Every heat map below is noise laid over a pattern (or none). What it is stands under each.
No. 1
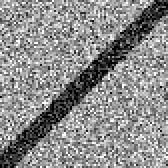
a diagonal band
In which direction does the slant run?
bottom left to top right
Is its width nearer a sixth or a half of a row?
a sixth
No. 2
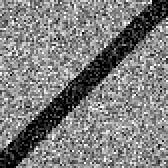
a diagonal band
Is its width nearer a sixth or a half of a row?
a sixth
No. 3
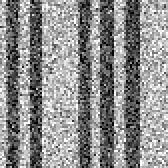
bands of columns
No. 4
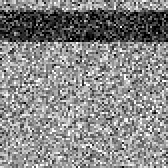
one band of rows
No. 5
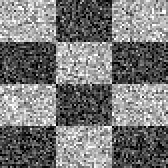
a checkerboard
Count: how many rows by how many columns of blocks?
4 by 3
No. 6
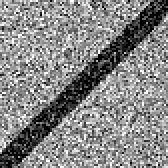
a diagonal band
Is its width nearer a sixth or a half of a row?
a sixth
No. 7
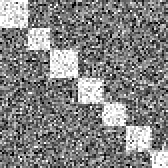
blocks along the diagonal
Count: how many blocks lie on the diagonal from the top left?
7
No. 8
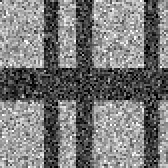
bands of rows crossing bands of columns
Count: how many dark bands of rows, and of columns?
1 and 3
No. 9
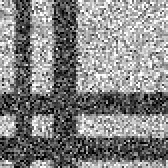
bands of rows crossing bands of columns
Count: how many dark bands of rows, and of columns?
2 and 2
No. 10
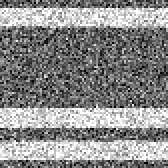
bands of rows
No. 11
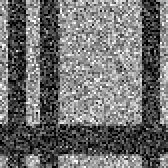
bands of rows crossing bands of columns
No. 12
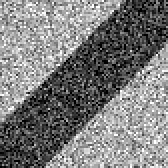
a diagonal band
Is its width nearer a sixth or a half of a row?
a half
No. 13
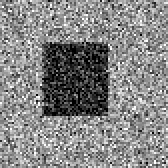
one block
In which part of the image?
centre
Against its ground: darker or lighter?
darker
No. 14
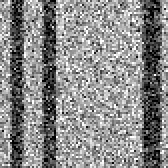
bands of columns
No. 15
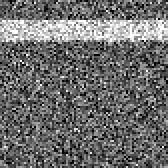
one band of rows
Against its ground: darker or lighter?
lighter
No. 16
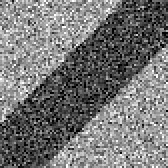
a diagonal band
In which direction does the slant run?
bottom left to top right
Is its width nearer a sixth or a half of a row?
a half
